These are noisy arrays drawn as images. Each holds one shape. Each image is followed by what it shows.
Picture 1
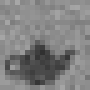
teapot
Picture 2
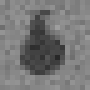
pear
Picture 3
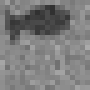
fish
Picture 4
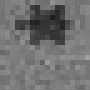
turtle
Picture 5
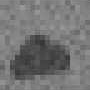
cloud
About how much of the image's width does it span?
two thirds
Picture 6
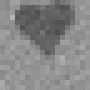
heart
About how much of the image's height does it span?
two thirds
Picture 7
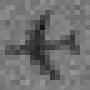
airplane
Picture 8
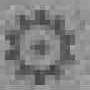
gear
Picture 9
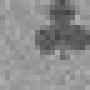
club
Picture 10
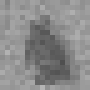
chess knight
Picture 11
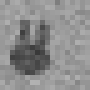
rabbit's head
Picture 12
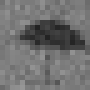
umbrella
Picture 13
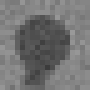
light bulb
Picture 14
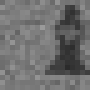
chess bishop
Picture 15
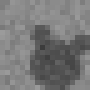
bear's head
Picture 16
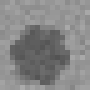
flower
